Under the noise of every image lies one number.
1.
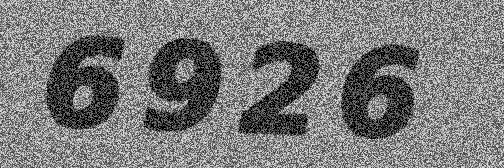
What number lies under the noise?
6926
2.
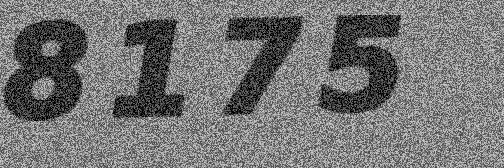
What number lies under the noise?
8175
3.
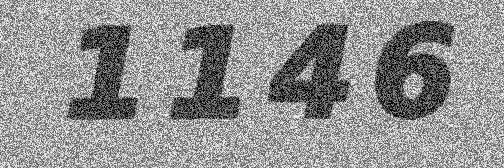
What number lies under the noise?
1146
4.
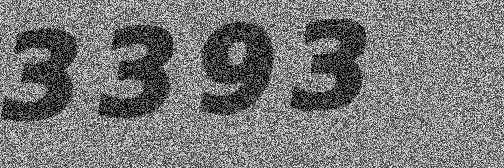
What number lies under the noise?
3393
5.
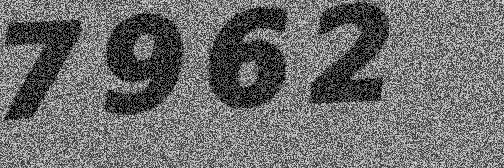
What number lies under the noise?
7962
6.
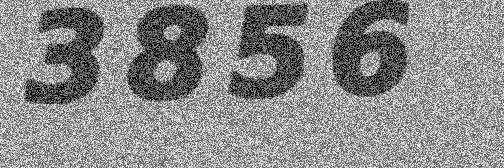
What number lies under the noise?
3856
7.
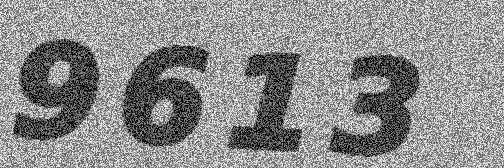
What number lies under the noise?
9613
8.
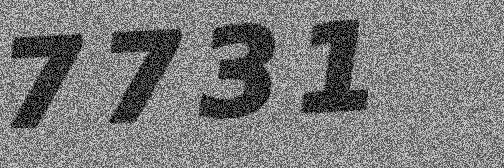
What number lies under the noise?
7731
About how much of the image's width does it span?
two thirds
